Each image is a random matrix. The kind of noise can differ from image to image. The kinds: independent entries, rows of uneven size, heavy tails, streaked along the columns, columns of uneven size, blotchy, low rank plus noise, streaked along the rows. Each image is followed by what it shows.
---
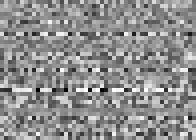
rows of uneven size
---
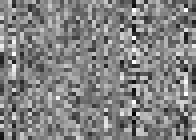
columns of uneven size
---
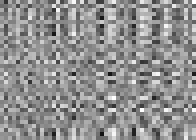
low rank plus noise
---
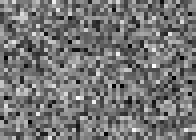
independent entries
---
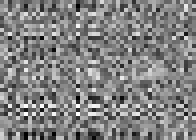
low rank plus noise
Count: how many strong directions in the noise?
one
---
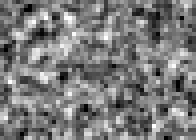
blotchy
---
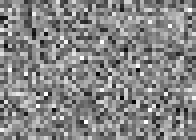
independent entries
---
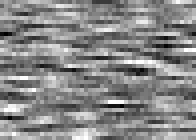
streaked along the rows
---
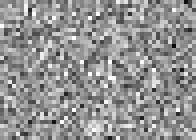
independent entries
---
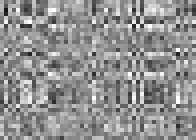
low rank plus noise
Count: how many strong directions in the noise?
one
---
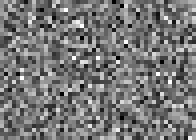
independent entries
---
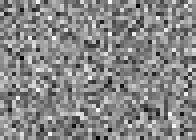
independent entries
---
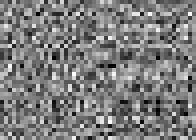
low rank plus noise
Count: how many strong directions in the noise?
three or four
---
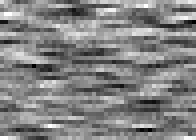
streaked along the rows
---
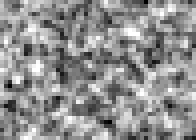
blotchy
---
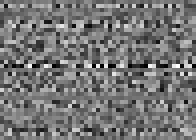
rows of uneven size
